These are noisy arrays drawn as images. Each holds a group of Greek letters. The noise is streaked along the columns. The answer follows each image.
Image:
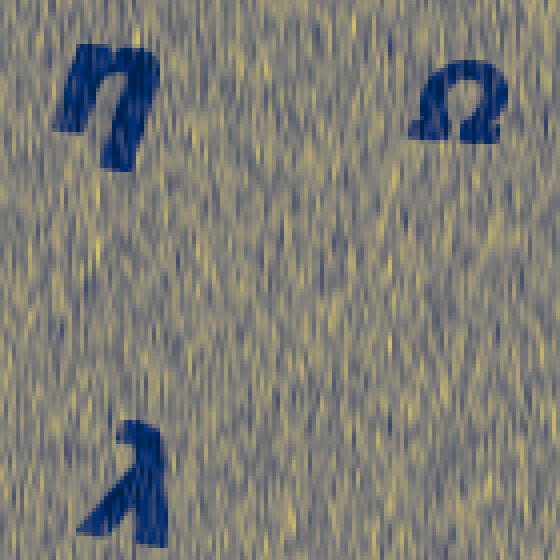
top left: eta; top right: omega; bottom left: lambda
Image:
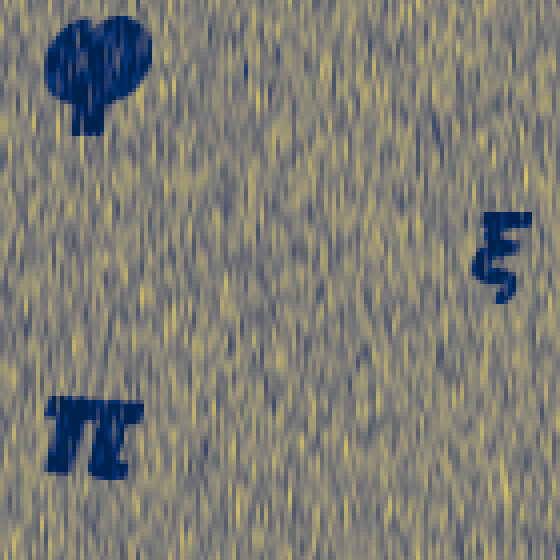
top left: phi; middle right: xi; bottom left: pi
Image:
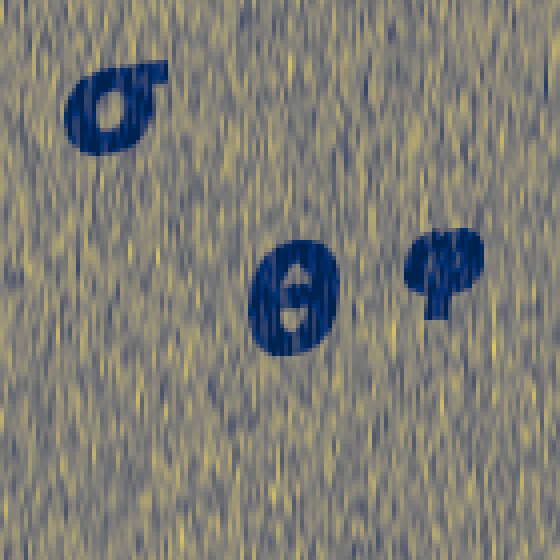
top left: sigma; centre: theta; middle right: phi
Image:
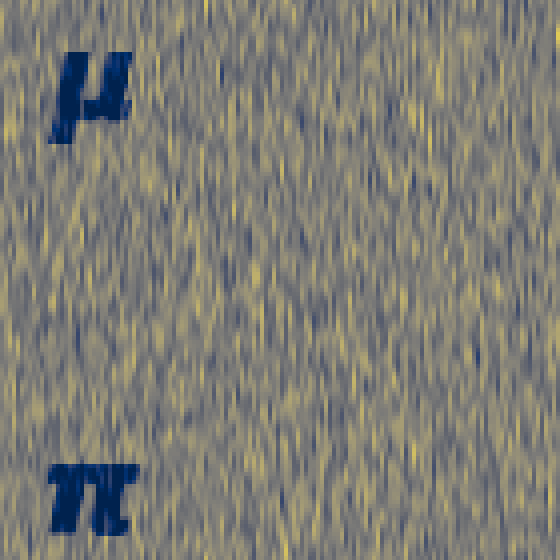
top left: mu; bottom left: pi
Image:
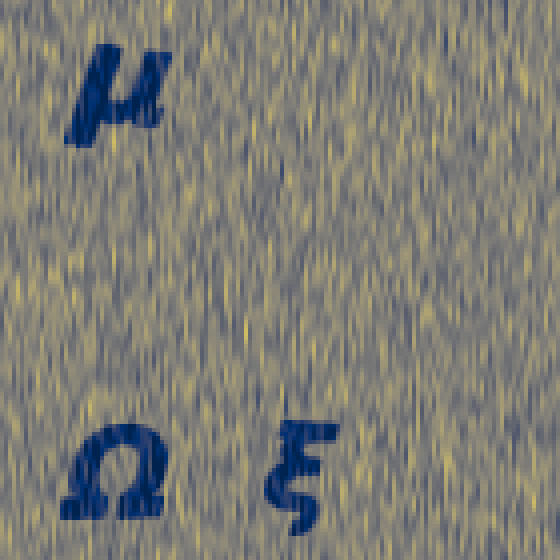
top left: mu; bottom left: omega; bottom middle: xi
